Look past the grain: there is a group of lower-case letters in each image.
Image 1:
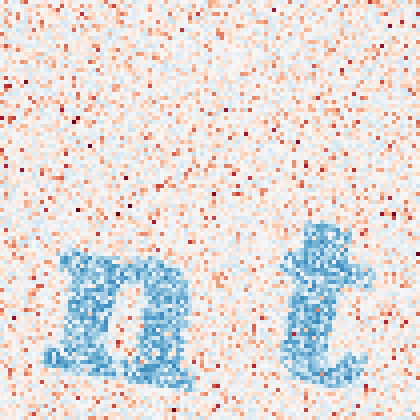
bottom left: blue n; bottom right: blue t
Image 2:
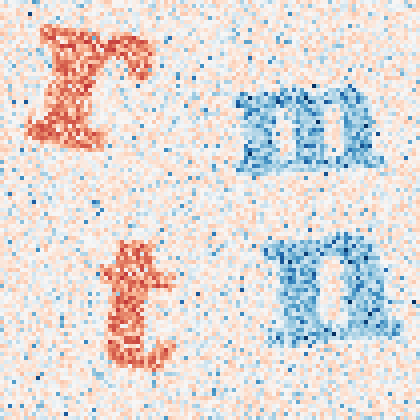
top left: red r; top right: blue m; bottom left: red t; bottom right: blue n
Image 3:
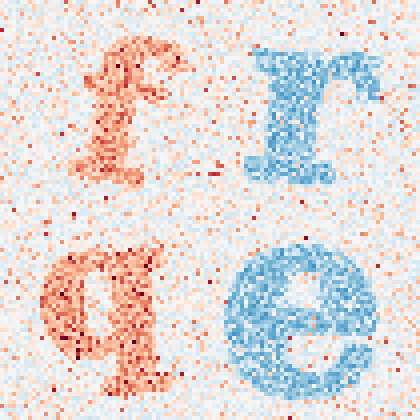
top left: red f; top right: blue r; bottom left: red q; bottom right: blue e
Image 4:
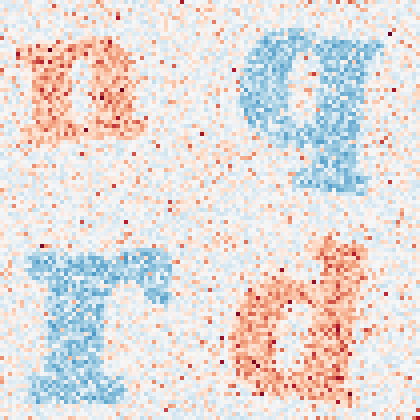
top left: red n; top right: blue q; bottom left: blue r; bottom right: red d
